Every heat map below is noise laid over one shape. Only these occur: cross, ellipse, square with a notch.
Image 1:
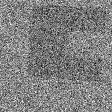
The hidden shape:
square with a notch
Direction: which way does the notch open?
right
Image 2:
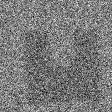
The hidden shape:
square with a notch
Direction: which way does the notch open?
up
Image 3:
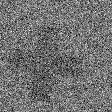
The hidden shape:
cross
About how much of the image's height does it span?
two thirds
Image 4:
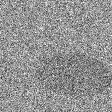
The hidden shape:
ellipse
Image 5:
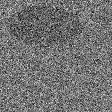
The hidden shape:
ellipse
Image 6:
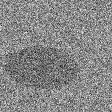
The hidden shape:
ellipse
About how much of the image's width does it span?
two thirds
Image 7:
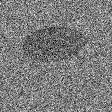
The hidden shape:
ellipse
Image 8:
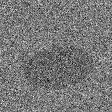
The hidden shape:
ellipse
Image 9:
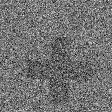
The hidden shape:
cross
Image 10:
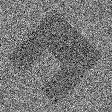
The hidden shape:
square with a notch
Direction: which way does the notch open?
down and left
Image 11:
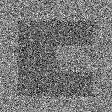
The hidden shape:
square with a notch
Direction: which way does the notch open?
right
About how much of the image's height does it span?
two thirds
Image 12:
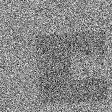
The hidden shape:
square with a notch
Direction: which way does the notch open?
right
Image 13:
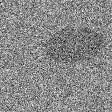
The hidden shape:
ellipse
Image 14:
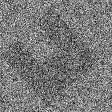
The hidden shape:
square with a notch
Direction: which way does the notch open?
up and left
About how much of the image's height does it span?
nearly all
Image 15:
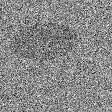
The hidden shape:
ellipse
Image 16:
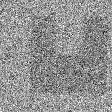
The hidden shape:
square with a notch
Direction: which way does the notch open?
up
